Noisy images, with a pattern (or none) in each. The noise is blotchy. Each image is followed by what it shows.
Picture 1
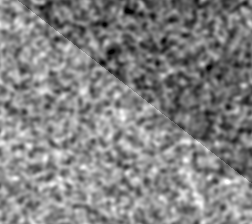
a sharp edge
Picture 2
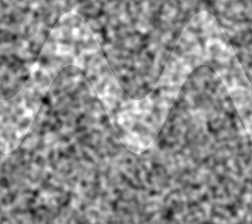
a wavy band
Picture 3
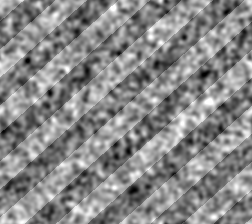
diagonal stripes
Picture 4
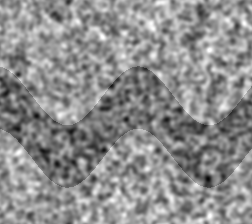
a wavy band
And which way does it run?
left to right
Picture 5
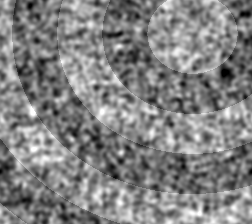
rings round one point
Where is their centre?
top right
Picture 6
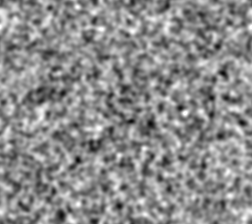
only noise
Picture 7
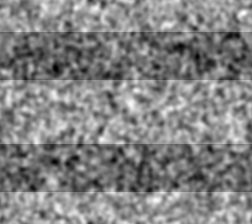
horizontal stripes
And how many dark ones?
2
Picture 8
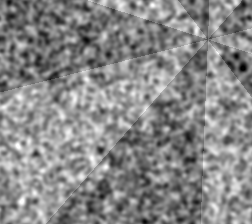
spokes from one point
